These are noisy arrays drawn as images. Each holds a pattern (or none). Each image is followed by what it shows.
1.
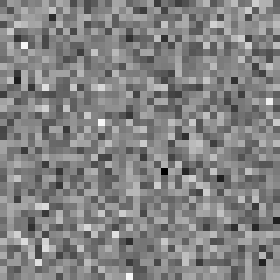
only noise
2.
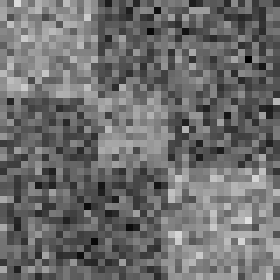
blocks along the diagonal
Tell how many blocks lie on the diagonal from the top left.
3
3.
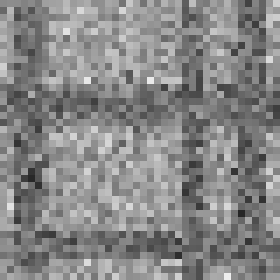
bands of rows crossing bands of columns
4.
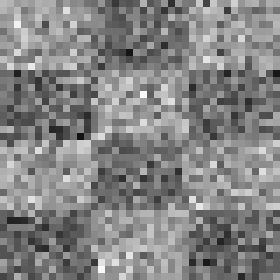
a checkerboard
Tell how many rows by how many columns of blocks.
4 by 3
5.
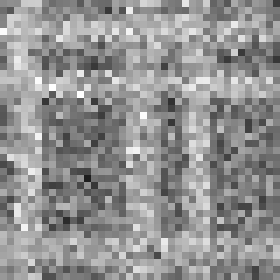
bands of rows crossing bands of columns
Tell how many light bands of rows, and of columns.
3 and 3
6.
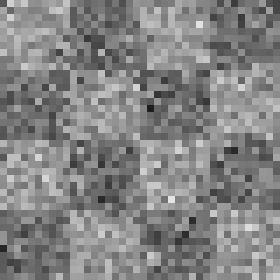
a checkerboard
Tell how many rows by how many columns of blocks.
4 by 4
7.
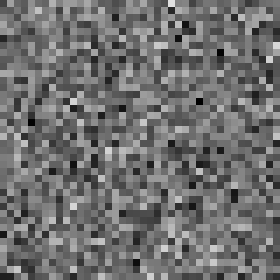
only noise
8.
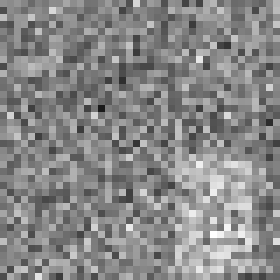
one block
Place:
bottom right
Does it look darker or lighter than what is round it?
lighter
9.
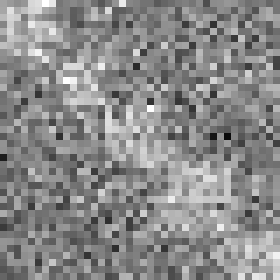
blocks along the diagonal
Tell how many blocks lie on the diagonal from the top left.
5
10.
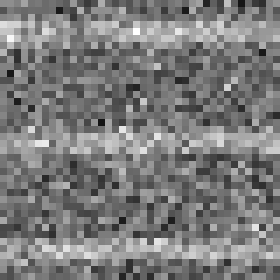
bands of rows
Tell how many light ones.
3
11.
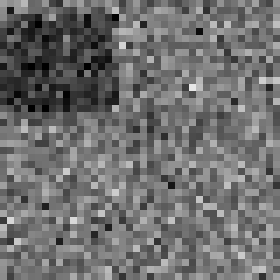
one block
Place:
top left
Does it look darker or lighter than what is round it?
darker
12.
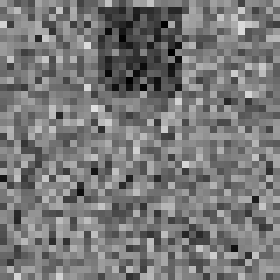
one block
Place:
top middle
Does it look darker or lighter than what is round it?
darker
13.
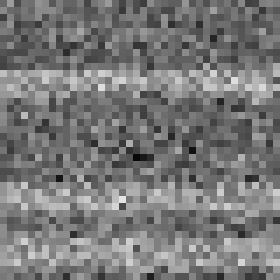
bands of rows
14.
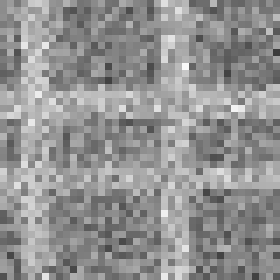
bands of rows crossing bands of columns
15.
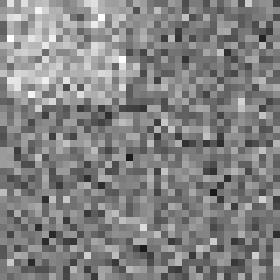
one block
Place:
top left
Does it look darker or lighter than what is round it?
lighter
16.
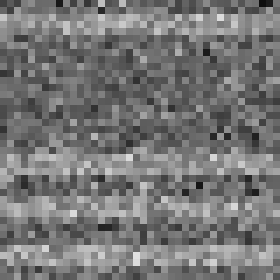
bands of rows
